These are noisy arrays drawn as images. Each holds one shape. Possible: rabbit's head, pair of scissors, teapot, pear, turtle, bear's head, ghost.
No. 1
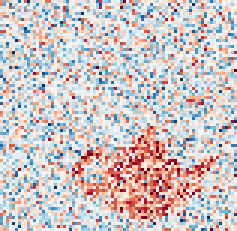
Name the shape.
teapot
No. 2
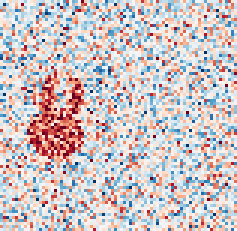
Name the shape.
rabbit's head
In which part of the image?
middle left
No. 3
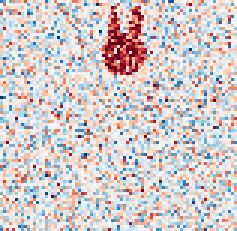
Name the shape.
rabbit's head
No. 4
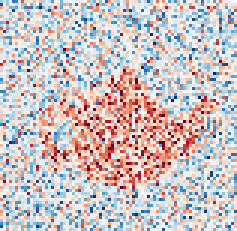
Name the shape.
teapot
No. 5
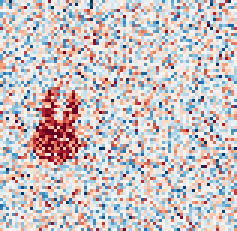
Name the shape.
rabbit's head
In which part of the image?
middle left
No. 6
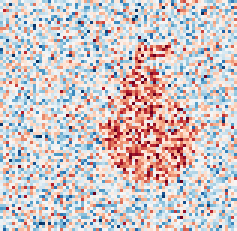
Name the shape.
pear
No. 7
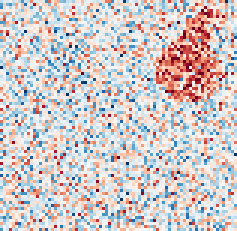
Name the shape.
pear
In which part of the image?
top right
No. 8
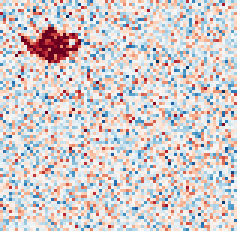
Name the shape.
teapot
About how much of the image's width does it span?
a quarter
